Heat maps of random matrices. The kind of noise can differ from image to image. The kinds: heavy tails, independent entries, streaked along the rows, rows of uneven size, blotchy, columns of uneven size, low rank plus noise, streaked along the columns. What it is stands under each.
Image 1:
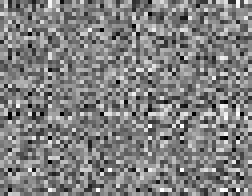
low rank plus noise
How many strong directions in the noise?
two
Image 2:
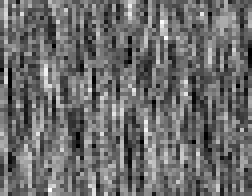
streaked along the columns
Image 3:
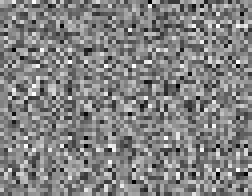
low rank plus noise
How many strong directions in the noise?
three or four
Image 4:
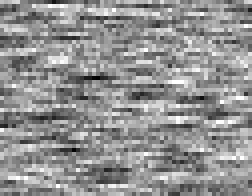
streaked along the rows
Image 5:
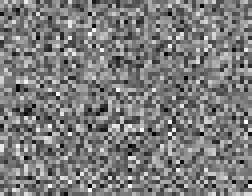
low rank plus noise
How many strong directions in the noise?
one
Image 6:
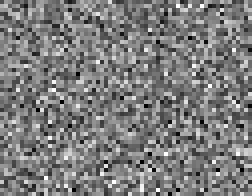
independent entries
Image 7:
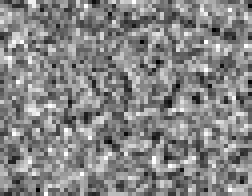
blotchy
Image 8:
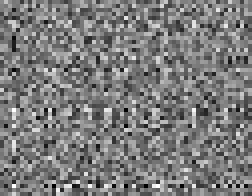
low rank plus noise
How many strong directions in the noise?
one
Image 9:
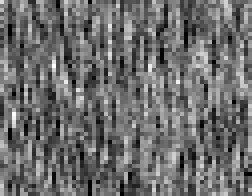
streaked along the columns
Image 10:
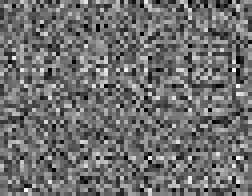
low rank plus noise
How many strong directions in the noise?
two
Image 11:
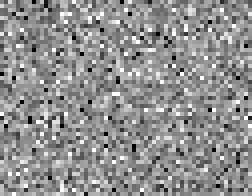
heavy tails
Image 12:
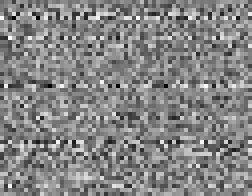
rows of uneven size
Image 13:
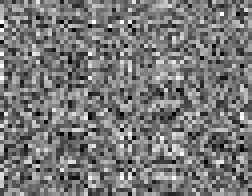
low rank plus noise
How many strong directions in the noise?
one
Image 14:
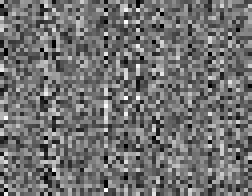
columns of uneven size
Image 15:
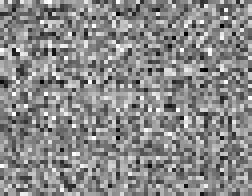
low rank plus noise
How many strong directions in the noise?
five to eight
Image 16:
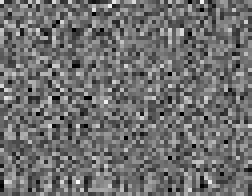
low rank plus noise
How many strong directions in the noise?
one
